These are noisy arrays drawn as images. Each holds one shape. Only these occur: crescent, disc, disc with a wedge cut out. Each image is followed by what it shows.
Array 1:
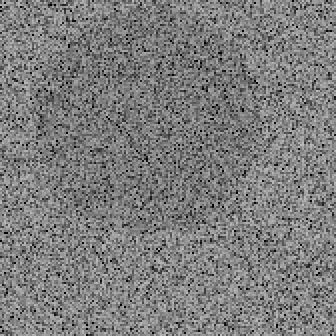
disc
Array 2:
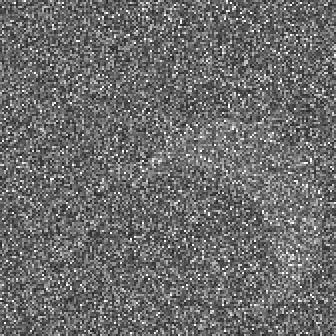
crescent
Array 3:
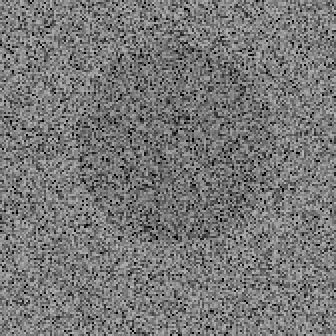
disc
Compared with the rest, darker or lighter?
darker
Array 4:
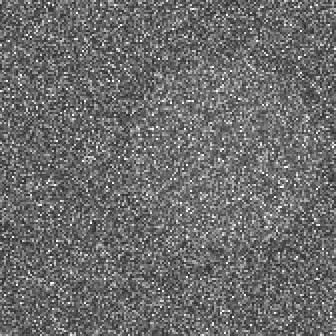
disc
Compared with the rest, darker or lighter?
lighter
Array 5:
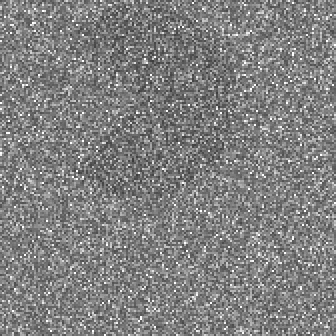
disc with a wedge cut out
